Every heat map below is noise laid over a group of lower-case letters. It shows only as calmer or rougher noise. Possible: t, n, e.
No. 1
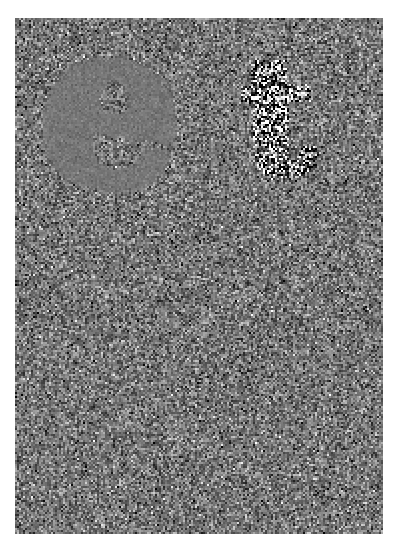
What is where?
top left: calm e; top right: rough t
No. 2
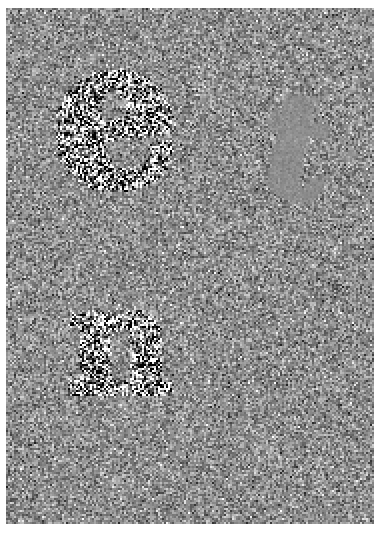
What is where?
top left: rough e; top right: calm t; bottom left: rough n
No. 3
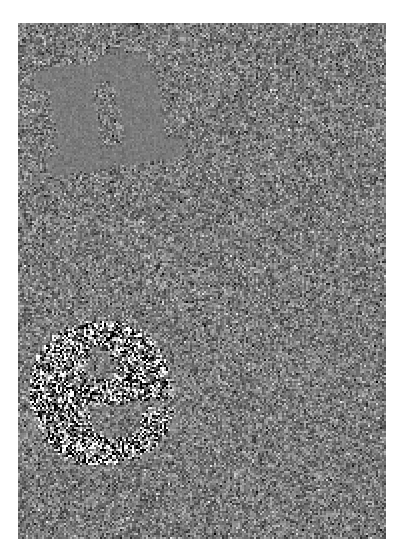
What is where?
top left: calm n; bottom left: rough e
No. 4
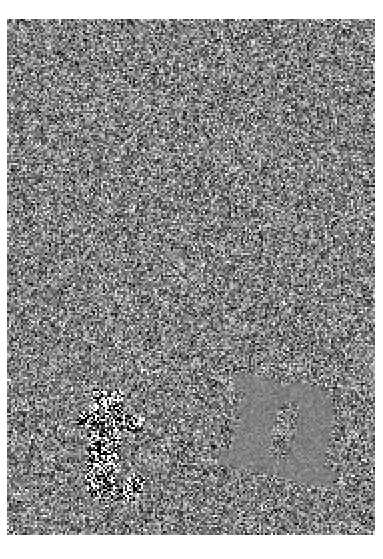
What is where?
bottom left: rough t; bottom right: calm n
